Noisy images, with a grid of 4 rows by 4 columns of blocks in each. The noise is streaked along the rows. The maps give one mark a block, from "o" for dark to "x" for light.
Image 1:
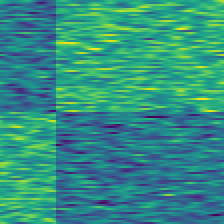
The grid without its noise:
o x x x
o x x x
x o o o
x o o o
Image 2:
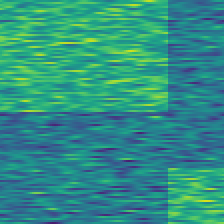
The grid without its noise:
x x x o
x x x o
o o o o
o o o x
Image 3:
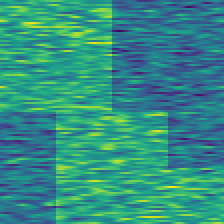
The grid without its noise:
x x o o
x x o o
o x x o
o x x x
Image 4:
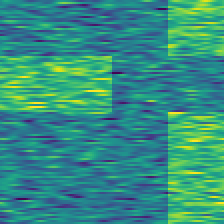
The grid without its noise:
o o o x
x x o o
o o o x
o o o x
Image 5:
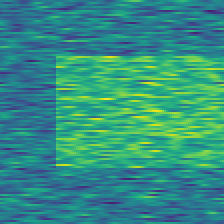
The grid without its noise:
o o o o
o x x x
o x x x
o o o o
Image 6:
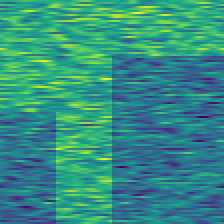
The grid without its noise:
x x x x
x x o o
o x o o
o x o o
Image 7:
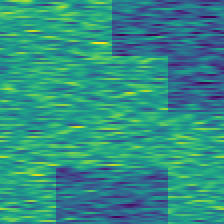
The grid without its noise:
x x o o
x x x o
x x x x
x o o x
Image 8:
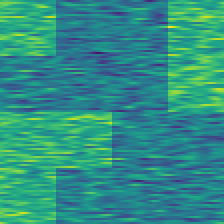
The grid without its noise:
x o o x
o o o x
x x o o
x o o o
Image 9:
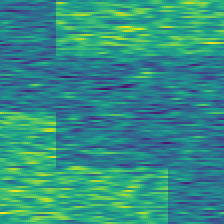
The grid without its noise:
o x x x
o o o o
x o o o
x x x o
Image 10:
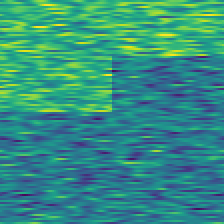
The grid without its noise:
x x x x
x x o o
o o o o
o o o o
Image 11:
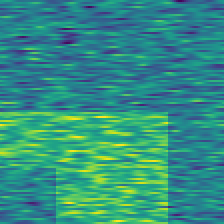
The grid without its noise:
o o o o
o o o o
x x x o
o x x o
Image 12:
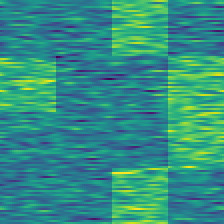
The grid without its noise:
o o x o
x o o x
o o o x
o o x o
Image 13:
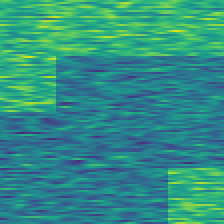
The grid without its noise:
x x x x
x o o o
o o o o
o o o x
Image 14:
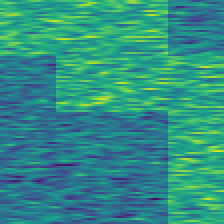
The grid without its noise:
x x x o
o x x x
o o o x
o o o x
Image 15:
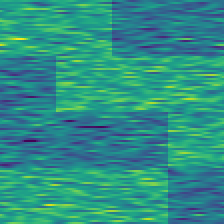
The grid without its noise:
x x o o
o x x x
o o o x
x x x o
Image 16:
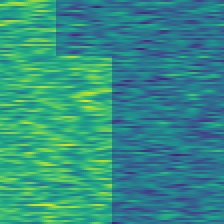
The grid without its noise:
x o o o
x x o o
x x o o
x x o o
